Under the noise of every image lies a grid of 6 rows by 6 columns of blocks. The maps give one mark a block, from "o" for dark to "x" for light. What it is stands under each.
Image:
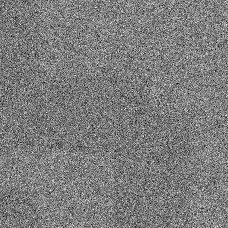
o x x x x x
o x x x x x
o o o o x x
o o o o o x
x x x o o x
o x x o o x
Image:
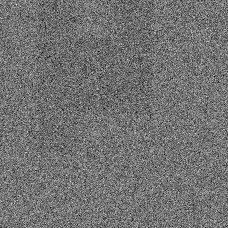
x o x o x x
x o o o x x
x o o o x x
x o x x x x
x x x x x x
x x x x x x
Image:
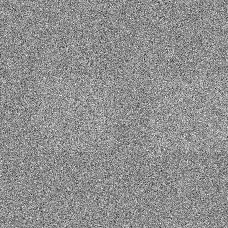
o o o o o o
o o o o o o
o x x o x x
o x x o x x
o o o o o o
o o o o o o
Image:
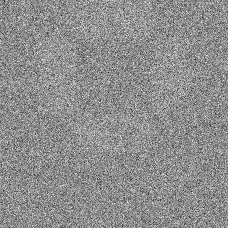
o o x x o o
o x o o x o
o x o o x o
o o x x o o
o o o o o o
o o o o o o
